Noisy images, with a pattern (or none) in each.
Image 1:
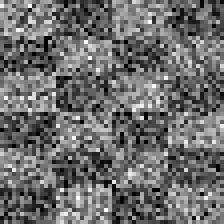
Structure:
a checkerboard
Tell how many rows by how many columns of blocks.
6 by 4
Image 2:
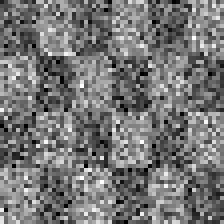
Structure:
a checkerboard
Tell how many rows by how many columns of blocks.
4 by 6
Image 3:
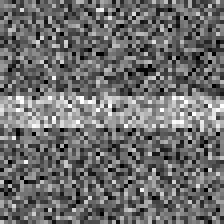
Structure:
one band of rows
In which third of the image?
middle
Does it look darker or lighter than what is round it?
lighter
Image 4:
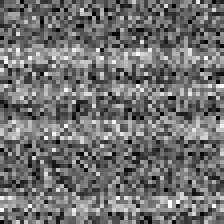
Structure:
bands of rows
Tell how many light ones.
4
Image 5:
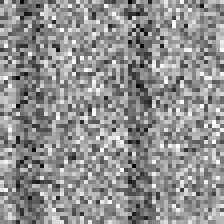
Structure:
bands of columns
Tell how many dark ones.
2
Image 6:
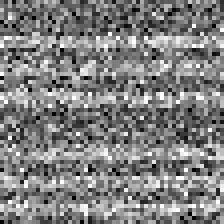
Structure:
bands of rows
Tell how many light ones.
6
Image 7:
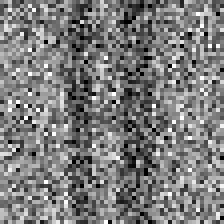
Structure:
bands of columns
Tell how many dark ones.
2
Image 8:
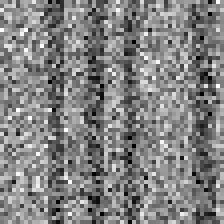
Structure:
bands of columns
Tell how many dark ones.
4
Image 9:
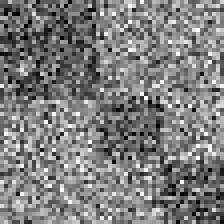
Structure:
blocks along the diagonal
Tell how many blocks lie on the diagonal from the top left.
3
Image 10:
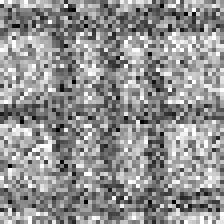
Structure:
bands of rows crossing bands of columns
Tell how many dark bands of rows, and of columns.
3 and 3
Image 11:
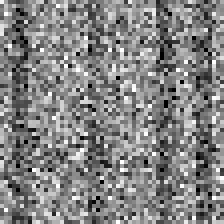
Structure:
bands of columns
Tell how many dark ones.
4
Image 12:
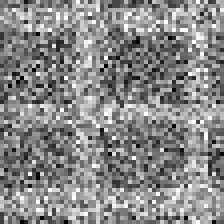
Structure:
bands of rows crossing bands of columns
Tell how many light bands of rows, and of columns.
3 and 2
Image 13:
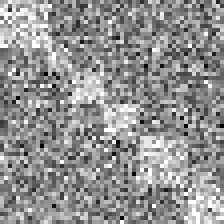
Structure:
blocks along the diagonal
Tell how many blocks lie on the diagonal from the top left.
6
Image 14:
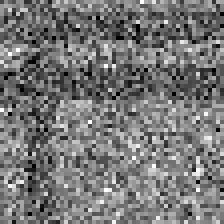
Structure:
bands of rows crossing bands of columns
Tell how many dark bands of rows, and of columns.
2 and 1
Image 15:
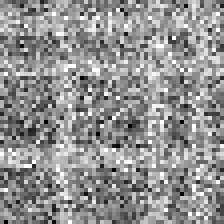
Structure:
bands of rows crossing bands of columns
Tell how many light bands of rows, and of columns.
3 and 3
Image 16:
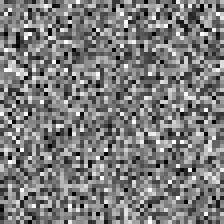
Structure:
only noise
